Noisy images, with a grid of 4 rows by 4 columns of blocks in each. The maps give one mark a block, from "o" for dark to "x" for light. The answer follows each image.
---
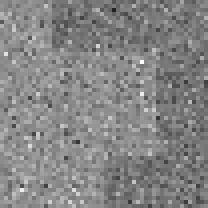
x o o o
x x x o
x x x o
x x o o
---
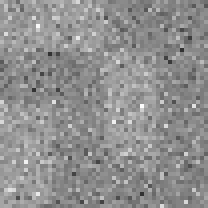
x x o o
o o x o
x o x o
x o o o
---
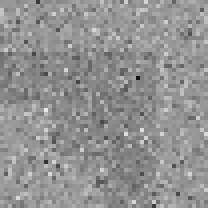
x x x x
o o o x
x o o x
x x o x
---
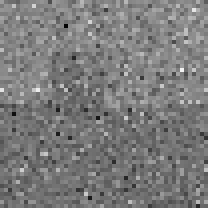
x x x x
x o x x
o o o o
o o o o
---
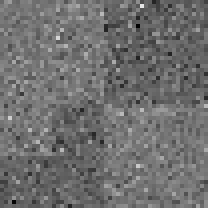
x x o o
x x o o
x o x x
o o x x
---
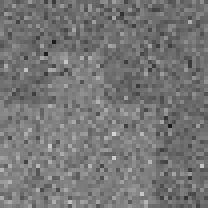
o o o o
o x o o
x x x o
x x x o
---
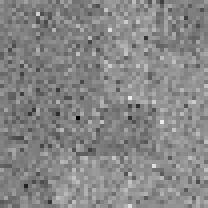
o o x o
o o x x
o o o x
o x x x
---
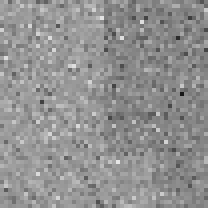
x x o o
x x o o
x x o o
x x x o
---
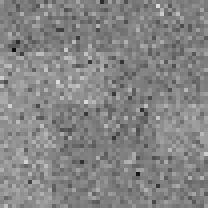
o o o o
x x o o
x o o x
x o o o
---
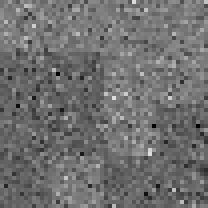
x x x x
o o x x
o o x o
o x o o
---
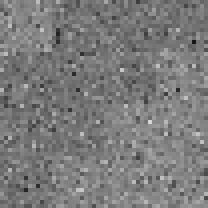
x o o o
o o o x
o o x x
o x x x
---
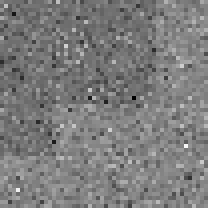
o o o x
o o o x
o x x x
x x x x
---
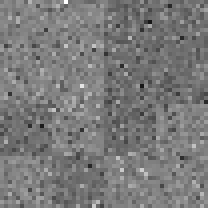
x x o o
x x o o
o x o x
x o x x
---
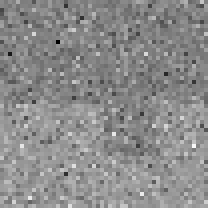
o o o o
o o o o
x x o x
x x x x
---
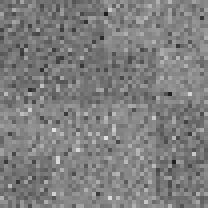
o o x x
o o o x
x x x o
o x x o
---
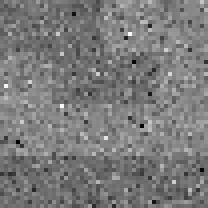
o o x x
x o o x
x x x x
o o o o
